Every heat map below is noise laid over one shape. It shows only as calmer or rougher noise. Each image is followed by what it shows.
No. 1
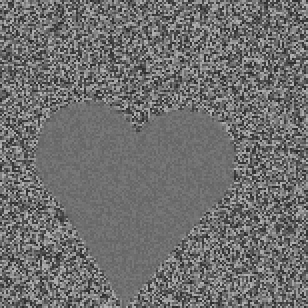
calm heart
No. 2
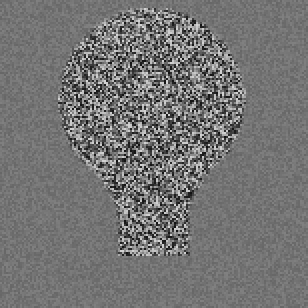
rough light bulb
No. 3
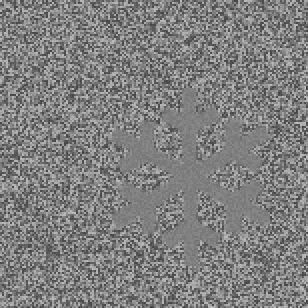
calm snowflake
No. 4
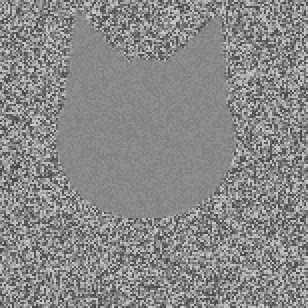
calm cat's head
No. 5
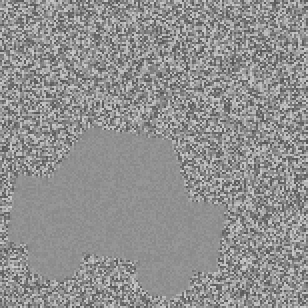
calm car
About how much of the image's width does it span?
two thirds
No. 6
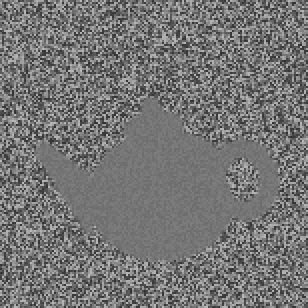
calm teapot
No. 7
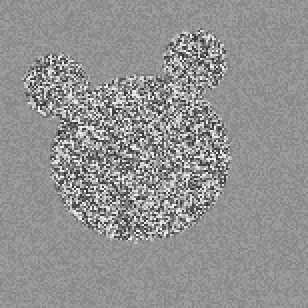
rough bear's head
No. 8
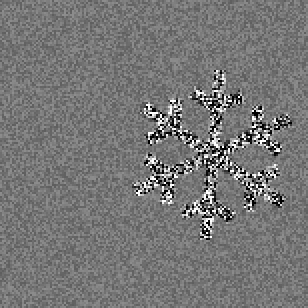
rough snowflake
